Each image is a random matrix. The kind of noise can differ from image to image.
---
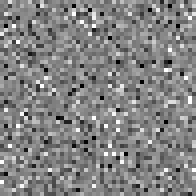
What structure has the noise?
heavy tails
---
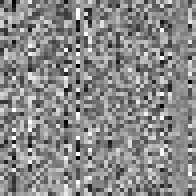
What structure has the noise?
columns of uneven size
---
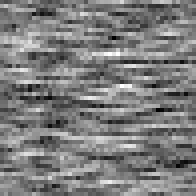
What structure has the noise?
streaked along the rows
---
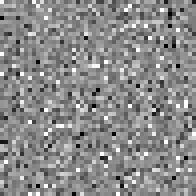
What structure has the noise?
heavy tails
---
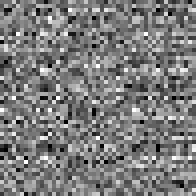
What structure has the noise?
low rank plus noise
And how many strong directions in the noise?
two
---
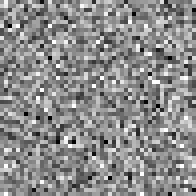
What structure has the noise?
independent entries
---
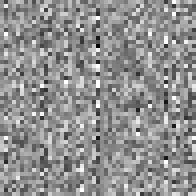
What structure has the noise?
columns of uneven size
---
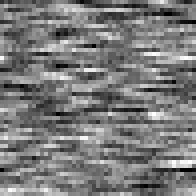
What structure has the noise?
streaked along the rows
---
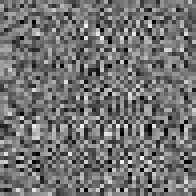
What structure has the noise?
low rank plus noise
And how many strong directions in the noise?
one
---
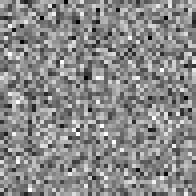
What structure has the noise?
independent entries
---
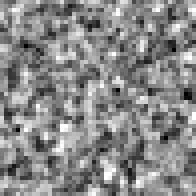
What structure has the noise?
blotchy
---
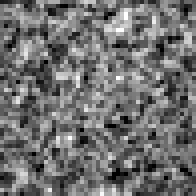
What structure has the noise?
blotchy
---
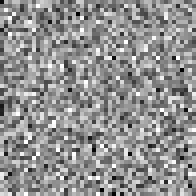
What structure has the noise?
independent entries
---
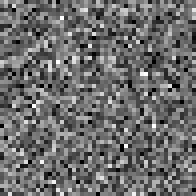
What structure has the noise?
independent entries
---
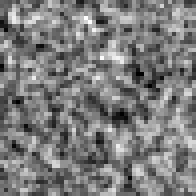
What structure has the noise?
blotchy
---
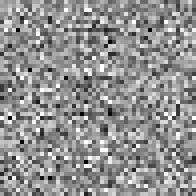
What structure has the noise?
low rank plus noise
